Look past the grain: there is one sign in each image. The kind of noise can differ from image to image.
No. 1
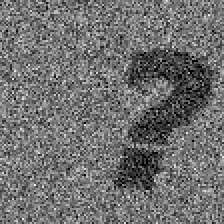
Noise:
independent entries
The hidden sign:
question mark
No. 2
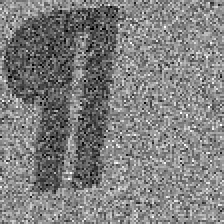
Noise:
independent entries
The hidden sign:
pilcrow
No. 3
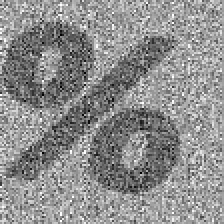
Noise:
columns of uneven size
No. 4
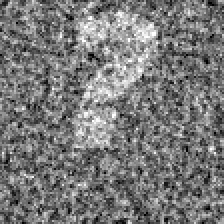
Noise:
blotchy
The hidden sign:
question mark
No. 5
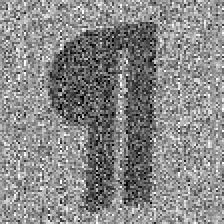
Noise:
columns of uneven size
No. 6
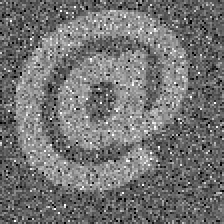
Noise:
heavy tails
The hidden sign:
at sign
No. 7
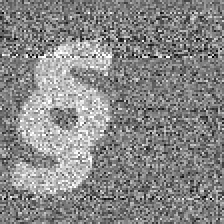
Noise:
rows of uneven size
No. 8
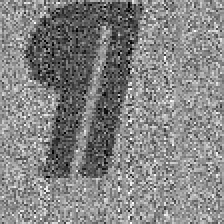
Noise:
columns of uneven size
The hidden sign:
pilcrow
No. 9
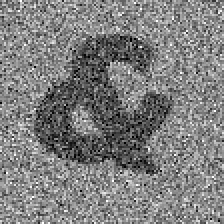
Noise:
independent entries
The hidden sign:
ampersand
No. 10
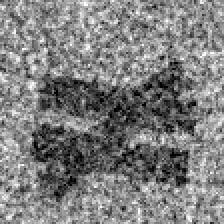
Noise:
blotchy
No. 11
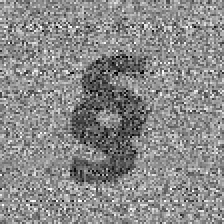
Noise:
rows of uneven size
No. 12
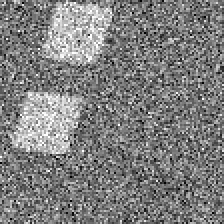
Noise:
independent entries
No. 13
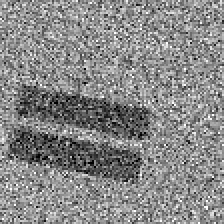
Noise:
independent entries
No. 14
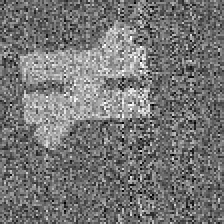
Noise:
columns of uneven size
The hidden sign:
not-equal sign
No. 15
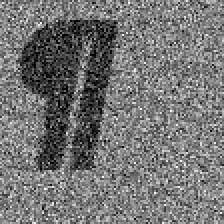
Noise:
independent entries
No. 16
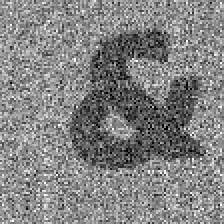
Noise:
low rank plus noise
